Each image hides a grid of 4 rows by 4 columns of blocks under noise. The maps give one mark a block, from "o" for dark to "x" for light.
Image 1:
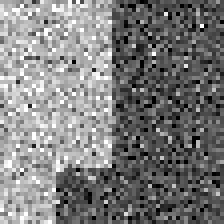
xxoo
xxoo
xxoo
xooo
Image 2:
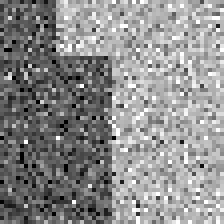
oxxx
ooxx
ooxx
ooxx
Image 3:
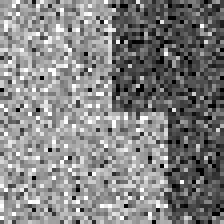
xxoo
xxoo
xxxo
xxxo
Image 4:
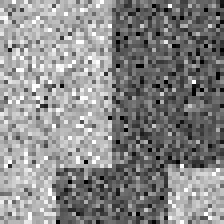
xxoo
xxoo
xxoo
xoox
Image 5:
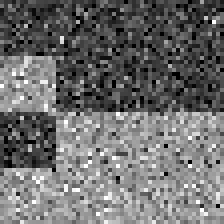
oooo
xooo
oxxx
xxxx
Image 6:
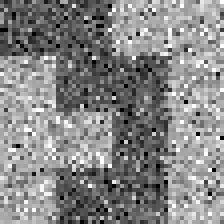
ooxx
xoox
xxox
xoox
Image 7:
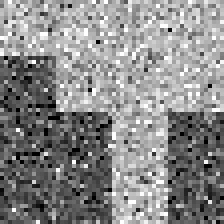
xxxx
oxxx
ooxo
ooxo
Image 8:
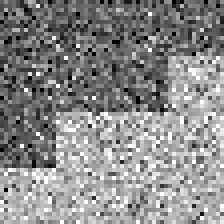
oooo
ooox
oxxx
xxxx
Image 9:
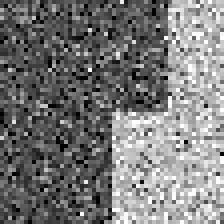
ooox
ooox
ooxx
ooxx
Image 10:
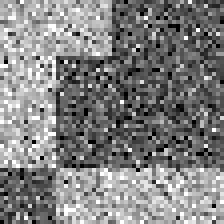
xxoo
xooo
xooo
oxxx
